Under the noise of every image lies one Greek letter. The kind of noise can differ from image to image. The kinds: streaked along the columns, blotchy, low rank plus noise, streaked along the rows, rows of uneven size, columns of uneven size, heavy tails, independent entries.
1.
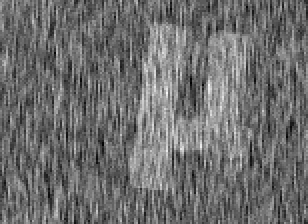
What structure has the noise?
streaked along the columns
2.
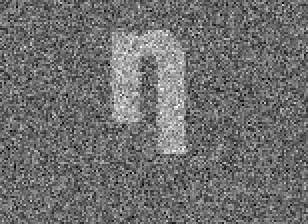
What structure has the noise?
independent entries
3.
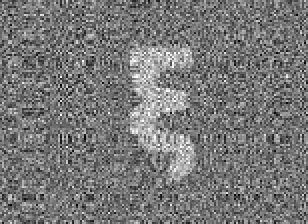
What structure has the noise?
low rank plus noise
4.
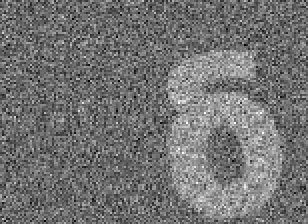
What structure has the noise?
low rank plus noise
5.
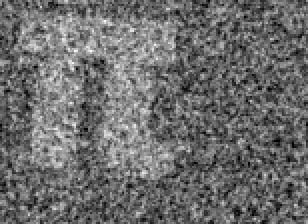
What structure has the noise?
blotchy
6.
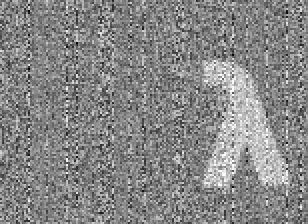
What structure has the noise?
columns of uneven size
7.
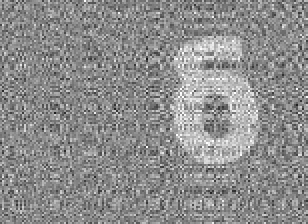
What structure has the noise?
low rank plus noise
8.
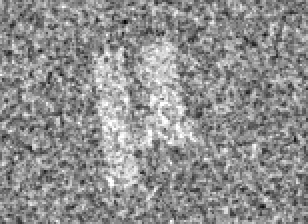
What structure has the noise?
blotchy
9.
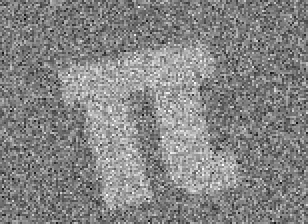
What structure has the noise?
independent entries
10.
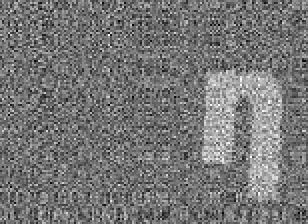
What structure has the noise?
low rank plus noise
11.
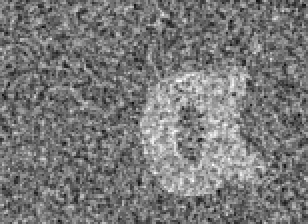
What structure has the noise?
blotchy
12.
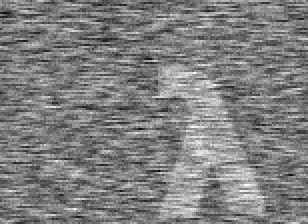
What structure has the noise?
streaked along the rows
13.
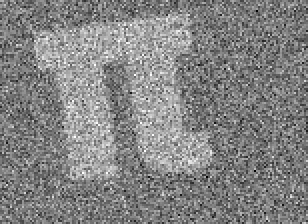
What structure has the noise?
independent entries
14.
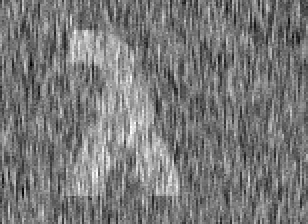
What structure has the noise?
streaked along the columns
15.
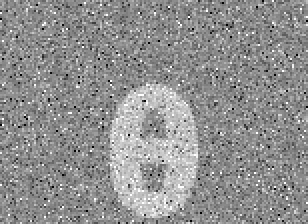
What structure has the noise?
heavy tails
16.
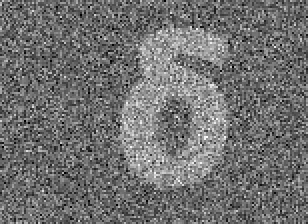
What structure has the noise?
independent entries
